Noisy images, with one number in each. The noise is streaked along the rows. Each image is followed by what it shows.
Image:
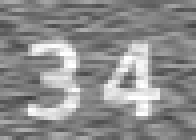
34
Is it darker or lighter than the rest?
lighter
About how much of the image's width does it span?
two thirds
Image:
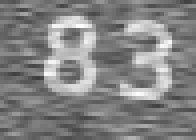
83
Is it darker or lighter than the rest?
lighter
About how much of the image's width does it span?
two thirds
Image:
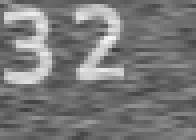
32
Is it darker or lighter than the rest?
lighter
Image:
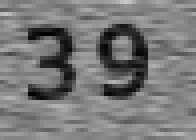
39
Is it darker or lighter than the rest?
darker
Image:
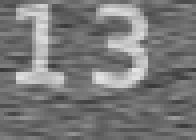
13
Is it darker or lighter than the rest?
lighter
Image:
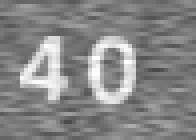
40
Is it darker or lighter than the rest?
lighter
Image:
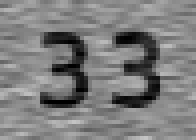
33
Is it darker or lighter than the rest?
darker
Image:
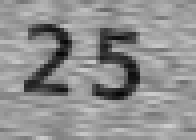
25
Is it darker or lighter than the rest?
darker
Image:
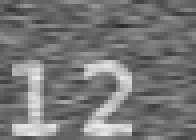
12
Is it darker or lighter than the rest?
lighter
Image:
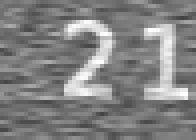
21
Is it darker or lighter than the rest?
lighter
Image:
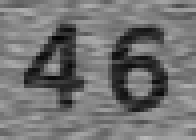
46
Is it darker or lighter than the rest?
darker
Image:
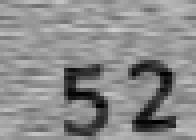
52
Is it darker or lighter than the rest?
darker
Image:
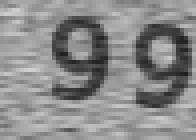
99
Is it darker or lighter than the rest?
darker
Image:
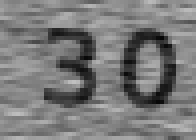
30
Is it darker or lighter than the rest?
darker
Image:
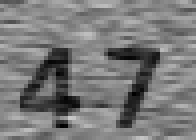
47
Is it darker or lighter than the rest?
darker
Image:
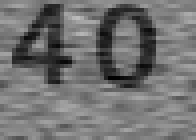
40
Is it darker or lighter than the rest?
darker
